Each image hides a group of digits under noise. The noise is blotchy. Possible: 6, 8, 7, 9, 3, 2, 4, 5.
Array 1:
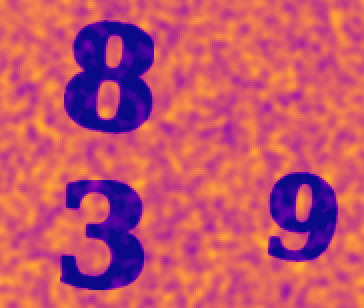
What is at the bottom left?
3
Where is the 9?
bottom right
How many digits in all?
3
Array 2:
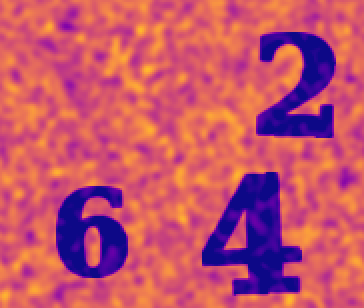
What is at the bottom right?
4
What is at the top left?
nothing
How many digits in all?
3
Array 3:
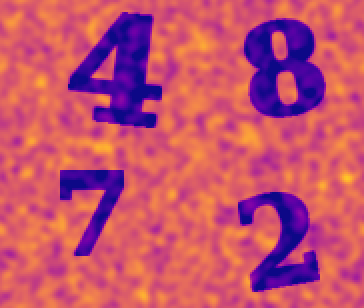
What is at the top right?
8
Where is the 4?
top left
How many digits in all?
4
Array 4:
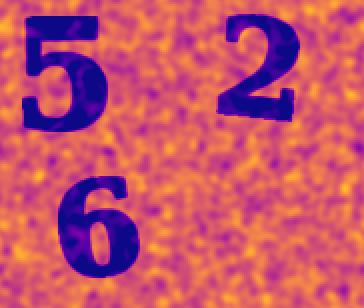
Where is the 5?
top left
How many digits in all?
3
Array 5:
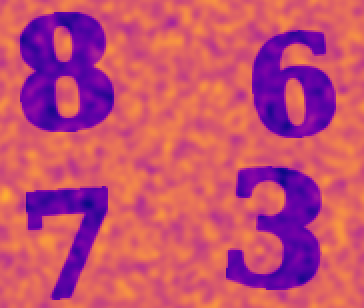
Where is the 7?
bottom left
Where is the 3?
bottom right
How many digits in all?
4
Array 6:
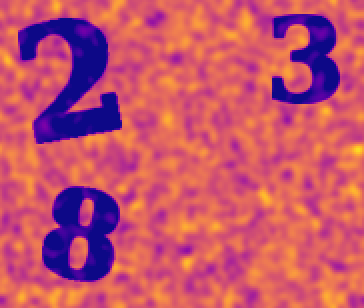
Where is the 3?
top right
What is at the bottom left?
8
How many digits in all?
3
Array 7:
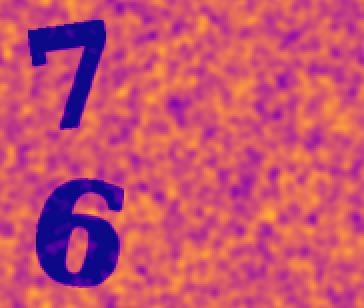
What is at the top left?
7
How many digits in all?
2
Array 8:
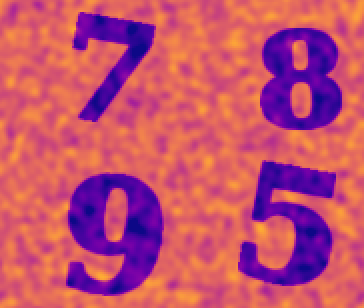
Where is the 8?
top right
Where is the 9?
bottom left
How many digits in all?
4
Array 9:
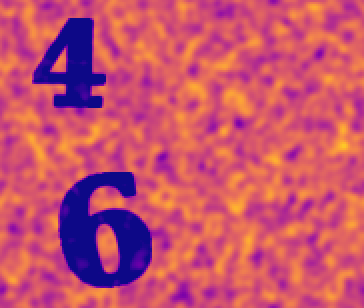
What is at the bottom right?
nothing
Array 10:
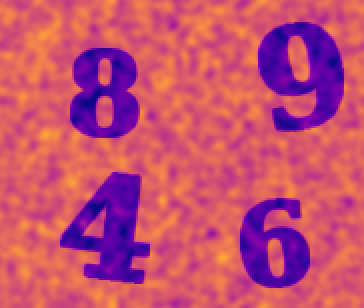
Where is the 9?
top right
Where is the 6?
bottom right
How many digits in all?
4
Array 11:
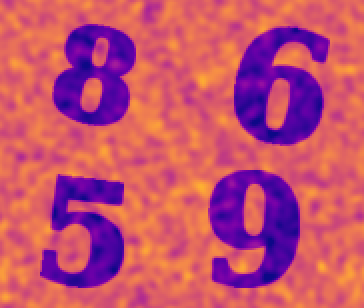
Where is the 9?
bottom right
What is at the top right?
6
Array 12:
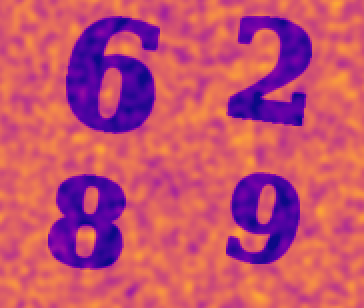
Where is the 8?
bottom left
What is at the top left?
6
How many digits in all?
4
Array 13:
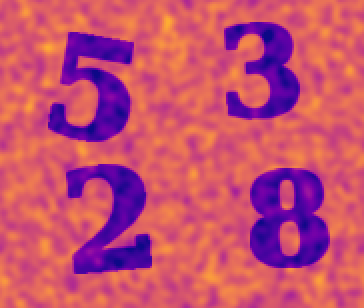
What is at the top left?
5
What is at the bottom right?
8
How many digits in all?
4
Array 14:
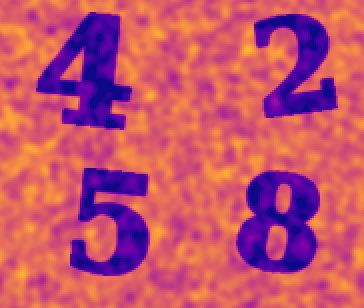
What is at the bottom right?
8
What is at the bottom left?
5
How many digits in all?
4
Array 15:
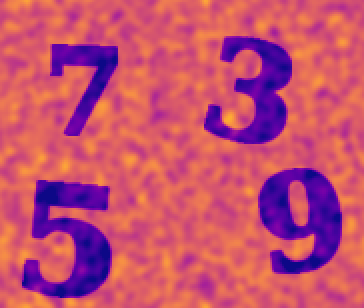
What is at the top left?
7
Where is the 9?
bottom right
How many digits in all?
4
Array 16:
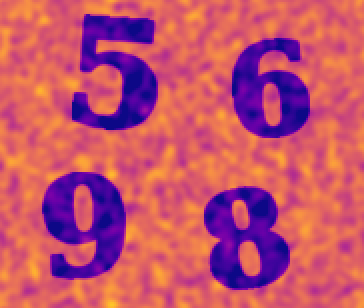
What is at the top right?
6
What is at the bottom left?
9
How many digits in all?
4
